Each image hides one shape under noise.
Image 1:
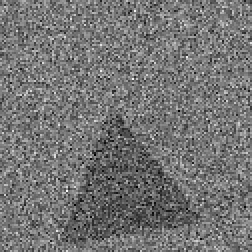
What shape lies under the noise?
triangle
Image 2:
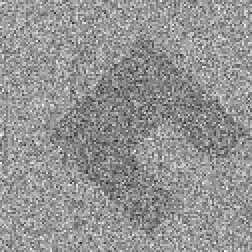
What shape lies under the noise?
square with a notch
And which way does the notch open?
down and right
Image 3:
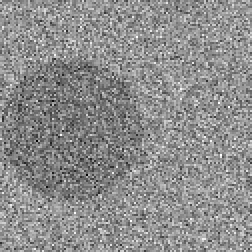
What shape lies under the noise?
disc
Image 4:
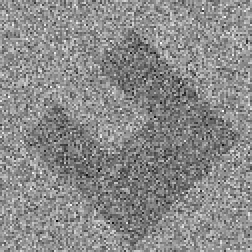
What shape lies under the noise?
square with a notch
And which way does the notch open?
up and left
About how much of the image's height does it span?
nearly all
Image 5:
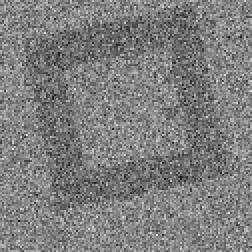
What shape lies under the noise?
square frame
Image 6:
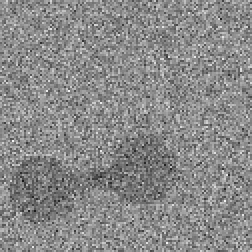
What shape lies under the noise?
dumbbell
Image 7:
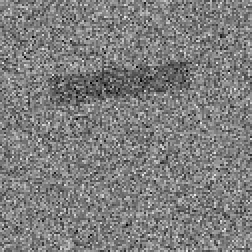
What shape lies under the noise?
bar
